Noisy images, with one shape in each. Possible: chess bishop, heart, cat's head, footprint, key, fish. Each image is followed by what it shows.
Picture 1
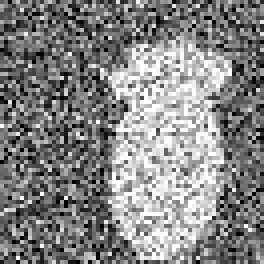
footprint
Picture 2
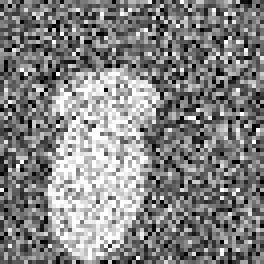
footprint
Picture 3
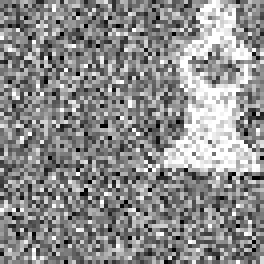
chess bishop
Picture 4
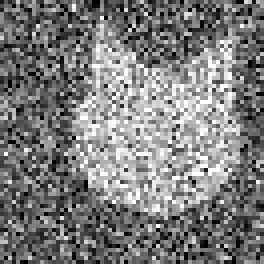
cat's head
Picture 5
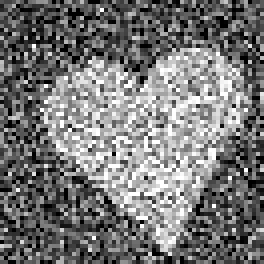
heart
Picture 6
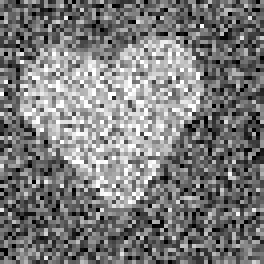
heart
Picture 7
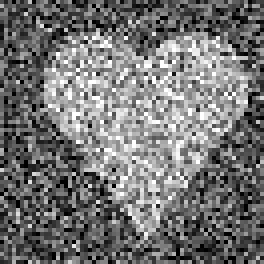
heart
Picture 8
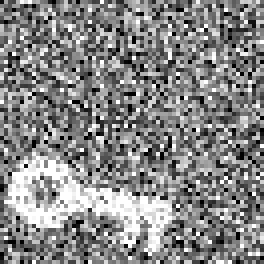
key
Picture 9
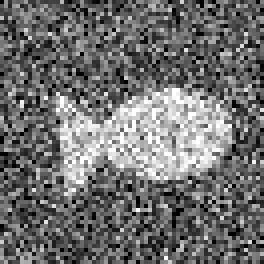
fish
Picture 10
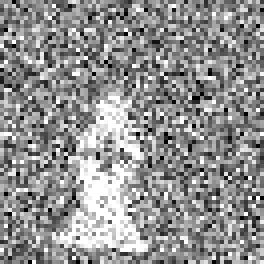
chess bishop
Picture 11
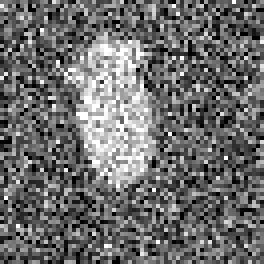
footprint
